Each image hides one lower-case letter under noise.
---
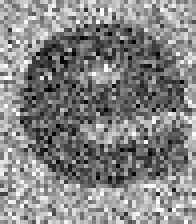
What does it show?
dark e
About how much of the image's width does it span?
nearly all
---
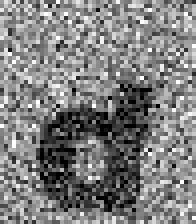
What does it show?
dark d
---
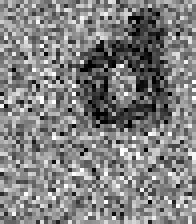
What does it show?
dark d
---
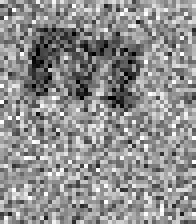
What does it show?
dark m
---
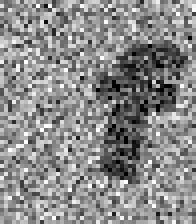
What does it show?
dark f
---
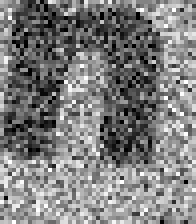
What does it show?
dark n
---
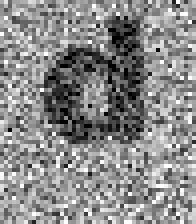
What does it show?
dark d
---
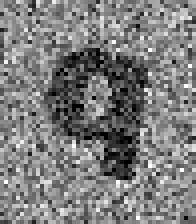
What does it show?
dark q
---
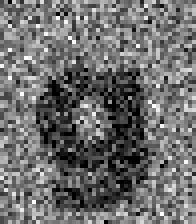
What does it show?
dark g
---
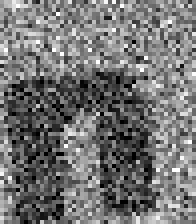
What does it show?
dark n
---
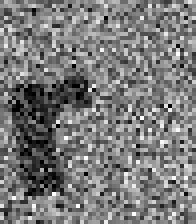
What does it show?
dark r
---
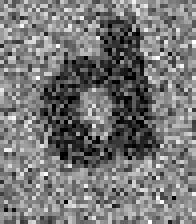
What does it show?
dark d
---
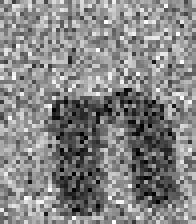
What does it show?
dark n
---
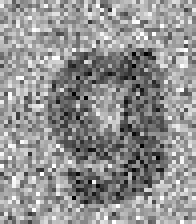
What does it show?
dark g
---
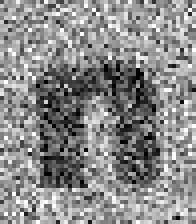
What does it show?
dark n
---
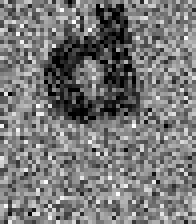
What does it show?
dark d
